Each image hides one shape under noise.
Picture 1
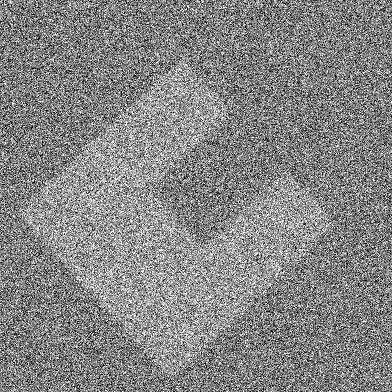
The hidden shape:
square with a notch
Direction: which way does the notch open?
up and right
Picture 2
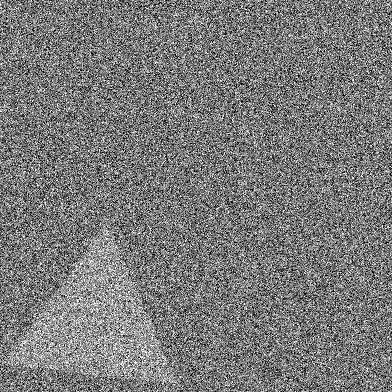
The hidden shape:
triangle
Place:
bottom left
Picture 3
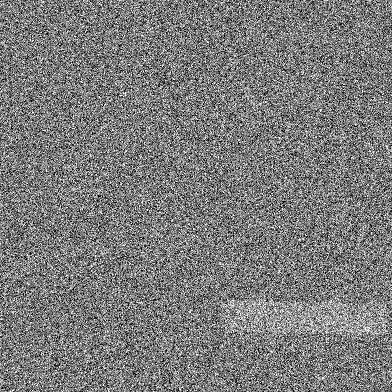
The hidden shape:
bar
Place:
bottom right
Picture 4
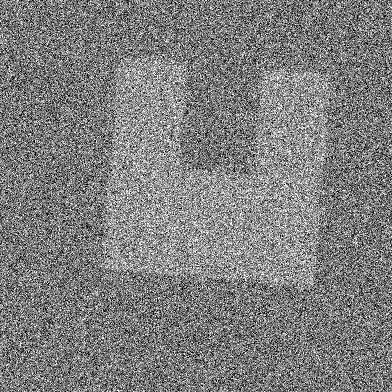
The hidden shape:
square with a notch
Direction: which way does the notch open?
up
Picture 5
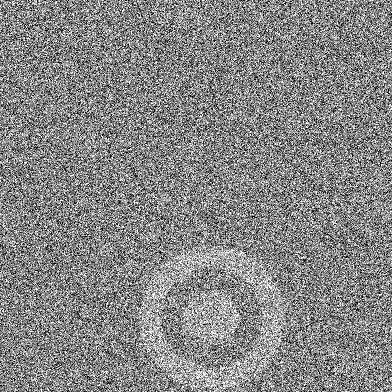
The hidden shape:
bullseye
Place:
bottom middle
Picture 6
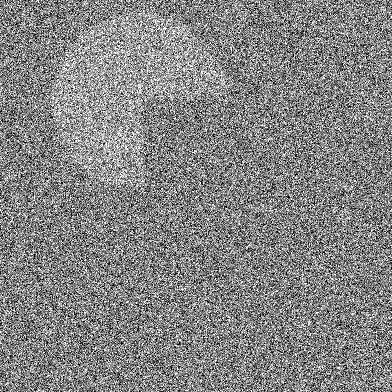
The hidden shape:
disc with a wedge cut out
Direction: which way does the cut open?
down and right
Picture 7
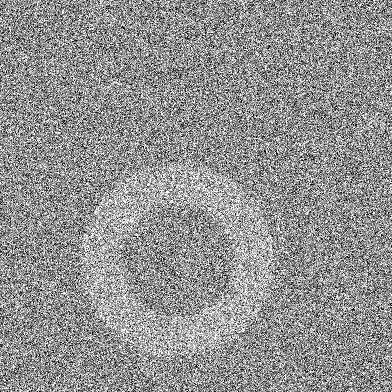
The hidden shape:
ring
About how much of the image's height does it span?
half
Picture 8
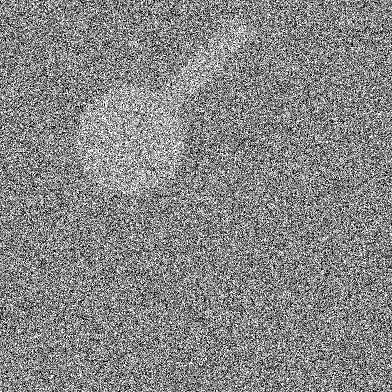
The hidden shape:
lollipop
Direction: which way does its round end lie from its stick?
down and left
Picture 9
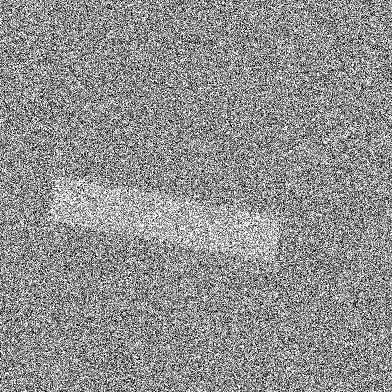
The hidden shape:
bar
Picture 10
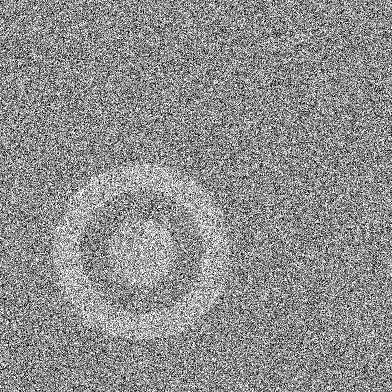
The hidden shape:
bullseye
